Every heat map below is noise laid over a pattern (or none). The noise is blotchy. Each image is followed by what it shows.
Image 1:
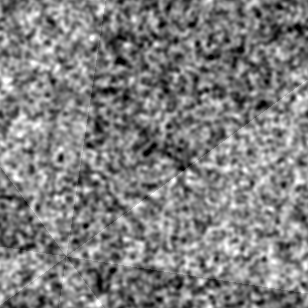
spokes from one point
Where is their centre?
bottom left
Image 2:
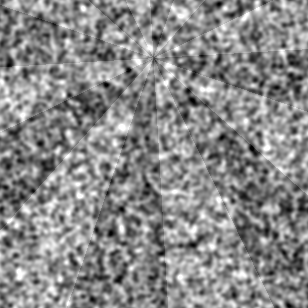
spokes from one point
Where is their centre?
top middle
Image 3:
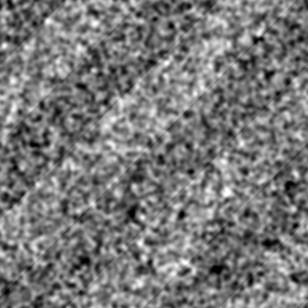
diagonal stripes
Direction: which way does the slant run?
bottom left to top right
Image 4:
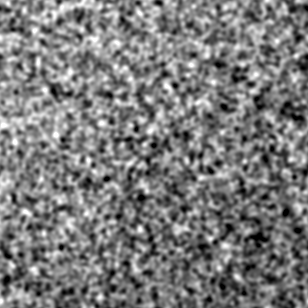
a smooth slope
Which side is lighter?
top left
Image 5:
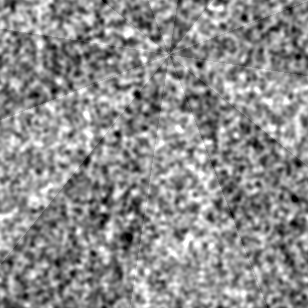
spokes from one point
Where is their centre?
top middle
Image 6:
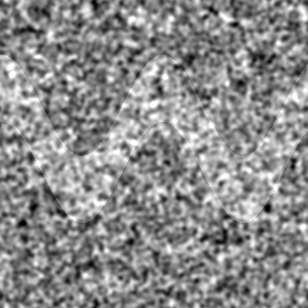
a wavy band
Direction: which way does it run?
left to right
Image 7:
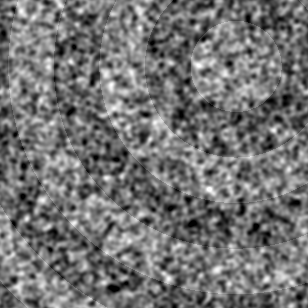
rings round one point
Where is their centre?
top right
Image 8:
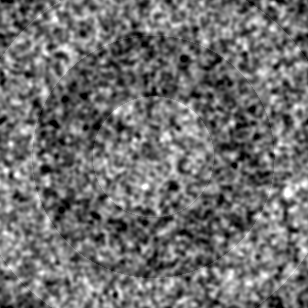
rings round one point
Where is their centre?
centre
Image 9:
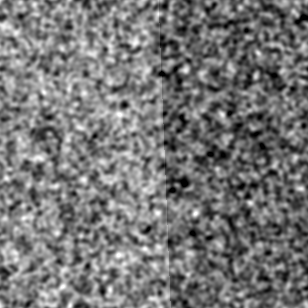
a sharp edge
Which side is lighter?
left
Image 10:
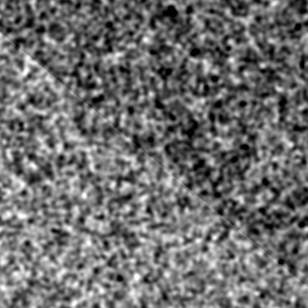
a sharp edge
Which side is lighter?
bottom left
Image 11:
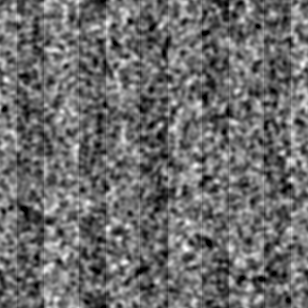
vertical stripes
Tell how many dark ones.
5
